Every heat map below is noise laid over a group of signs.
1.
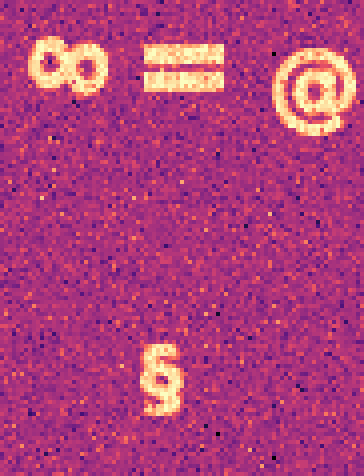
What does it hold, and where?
top left: infinity sign; top middle: equals sign; top right: at sign; bottom middle: section sign
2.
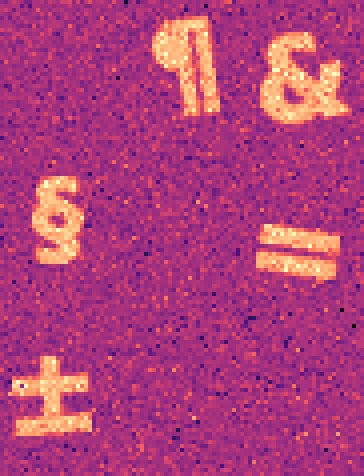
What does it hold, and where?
top middle: pilcrow; top right: ampersand; middle left: section sign; middle right: equals sign; bottom left: plus-minus sign
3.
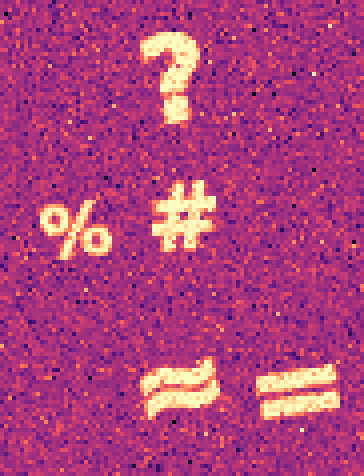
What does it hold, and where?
top middle: question mark; middle left: percent sign; centre: hash sign; bottom middle: approximately sign; bottom right: equals sign
